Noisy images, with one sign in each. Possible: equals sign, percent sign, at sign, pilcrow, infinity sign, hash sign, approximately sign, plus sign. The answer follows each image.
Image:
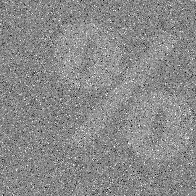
percent sign
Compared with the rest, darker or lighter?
lighter
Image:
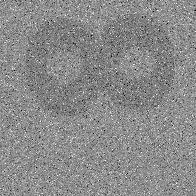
infinity sign
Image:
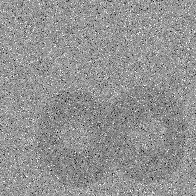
infinity sign
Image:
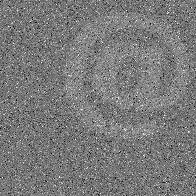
at sign
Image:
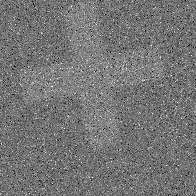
plus sign
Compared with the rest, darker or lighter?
lighter
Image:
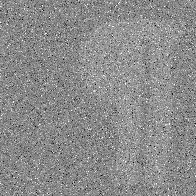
pilcrow
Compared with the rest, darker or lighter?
lighter
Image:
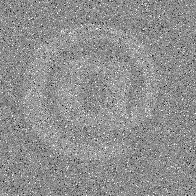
at sign
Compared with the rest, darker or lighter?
lighter
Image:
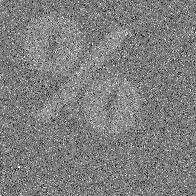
percent sign
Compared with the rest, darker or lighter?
lighter
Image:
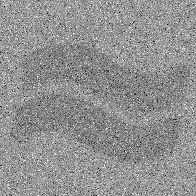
approximately sign
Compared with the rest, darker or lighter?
darker
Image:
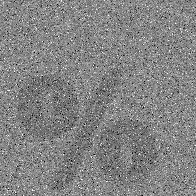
percent sign
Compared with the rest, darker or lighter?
darker
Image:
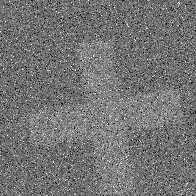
plus sign
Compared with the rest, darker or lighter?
lighter
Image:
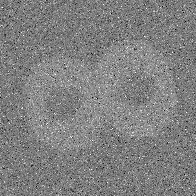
infinity sign
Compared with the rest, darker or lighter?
lighter
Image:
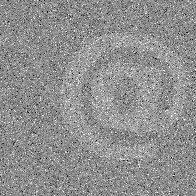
at sign
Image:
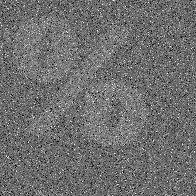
percent sign
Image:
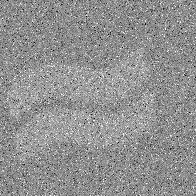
approximately sign
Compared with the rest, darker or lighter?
lighter
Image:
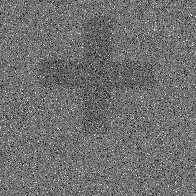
plus sign
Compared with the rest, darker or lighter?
darker
